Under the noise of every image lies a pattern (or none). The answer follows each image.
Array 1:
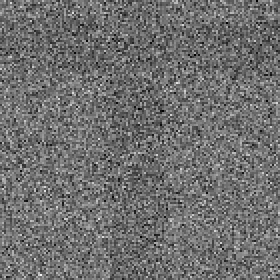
bands of rows crossing bands of columns
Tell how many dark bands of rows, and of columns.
1 and 1
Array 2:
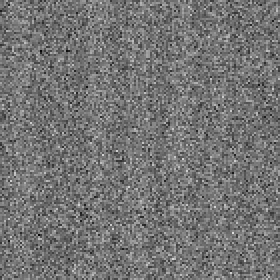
bands of columns
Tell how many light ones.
5
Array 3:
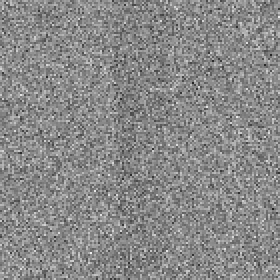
one band of columns
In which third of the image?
middle
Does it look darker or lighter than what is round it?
darker
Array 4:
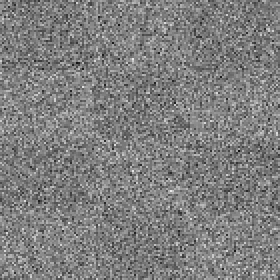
a checkerboard
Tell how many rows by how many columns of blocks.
4 by 3
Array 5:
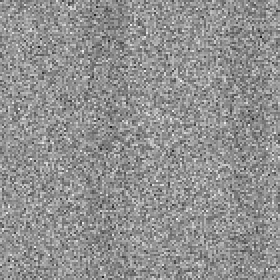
bands of columns
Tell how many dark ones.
2
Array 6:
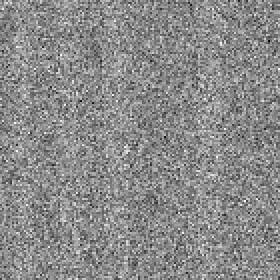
bands of columns
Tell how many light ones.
4
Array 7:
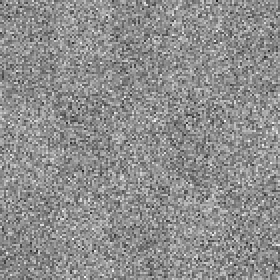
a checkerboard
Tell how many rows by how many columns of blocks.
3 by 5
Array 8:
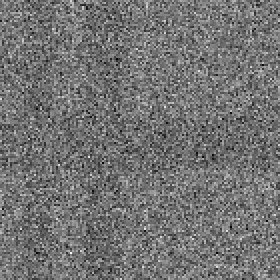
bands of rows crossing bands of columns
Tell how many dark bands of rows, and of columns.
1 and 2
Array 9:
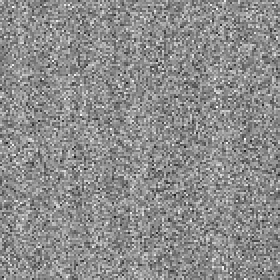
bands of columns
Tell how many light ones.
5
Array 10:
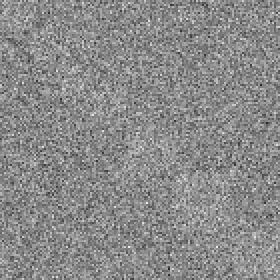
blocks along the diagonal
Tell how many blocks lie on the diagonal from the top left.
7
